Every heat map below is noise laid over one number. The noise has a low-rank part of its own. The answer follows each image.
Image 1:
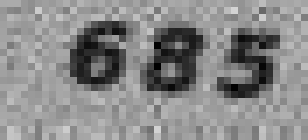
685
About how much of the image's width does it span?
two thirds
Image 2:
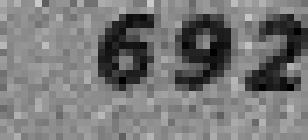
692
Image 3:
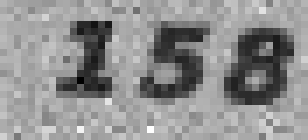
158
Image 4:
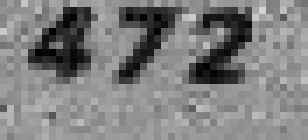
472
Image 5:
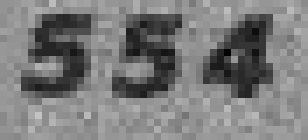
554
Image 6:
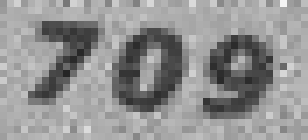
709
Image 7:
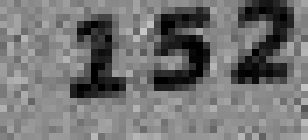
152
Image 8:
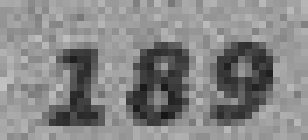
189
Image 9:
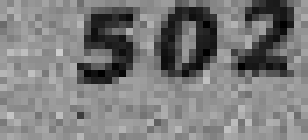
502
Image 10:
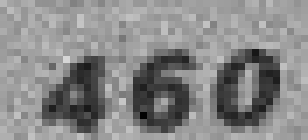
460
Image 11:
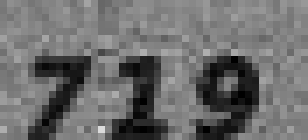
719
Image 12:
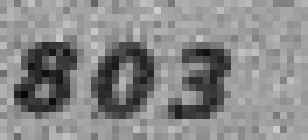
803
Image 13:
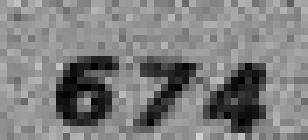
674
